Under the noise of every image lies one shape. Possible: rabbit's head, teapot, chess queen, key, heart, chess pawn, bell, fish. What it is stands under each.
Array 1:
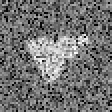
chess pawn
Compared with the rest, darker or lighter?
lighter
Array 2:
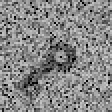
key
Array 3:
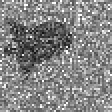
bell
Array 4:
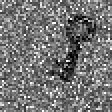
key
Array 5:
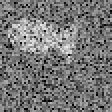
fish
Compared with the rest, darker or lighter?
lighter
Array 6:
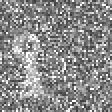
key
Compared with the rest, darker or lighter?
lighter
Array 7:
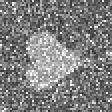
heart
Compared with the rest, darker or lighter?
lighter
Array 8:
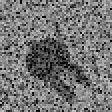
rabbit's head
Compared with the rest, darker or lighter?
darker
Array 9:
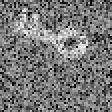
key
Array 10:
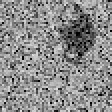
teapot
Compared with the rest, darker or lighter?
darker
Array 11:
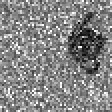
teapot
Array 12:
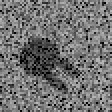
rabbit's head
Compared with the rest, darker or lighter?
darker
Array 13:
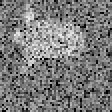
bell
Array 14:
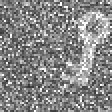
key
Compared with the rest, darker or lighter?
lighter
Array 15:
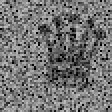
chess queen
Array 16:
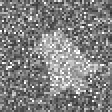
bell
